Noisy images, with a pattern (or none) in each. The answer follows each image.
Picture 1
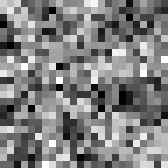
spokes from one point
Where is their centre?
middle left
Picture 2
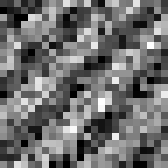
diagonal stripes
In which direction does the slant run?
bottom left to top right
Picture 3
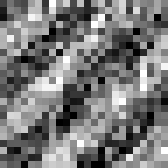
diagonal stripes
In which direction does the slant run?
bottom left to top right
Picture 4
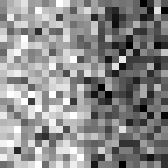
a sharp edge
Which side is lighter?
left
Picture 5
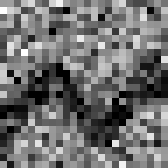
a wavy band
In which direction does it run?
left to right
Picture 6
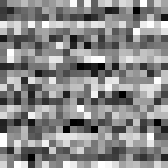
horizontal stripes
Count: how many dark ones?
6
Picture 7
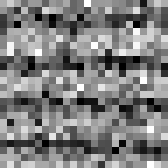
horizontal stripes
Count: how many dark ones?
4
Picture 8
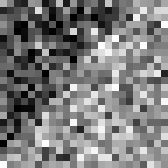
a sharp edge
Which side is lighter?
bottom right
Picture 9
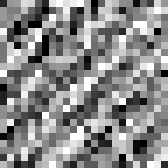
diagonal stripes
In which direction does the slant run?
bottom left to top right
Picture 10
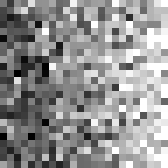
a smooth slope
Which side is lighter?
right
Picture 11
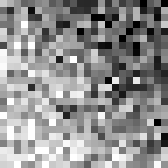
a smooth slope
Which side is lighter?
bottom left
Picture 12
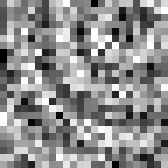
rings round one point
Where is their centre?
top right
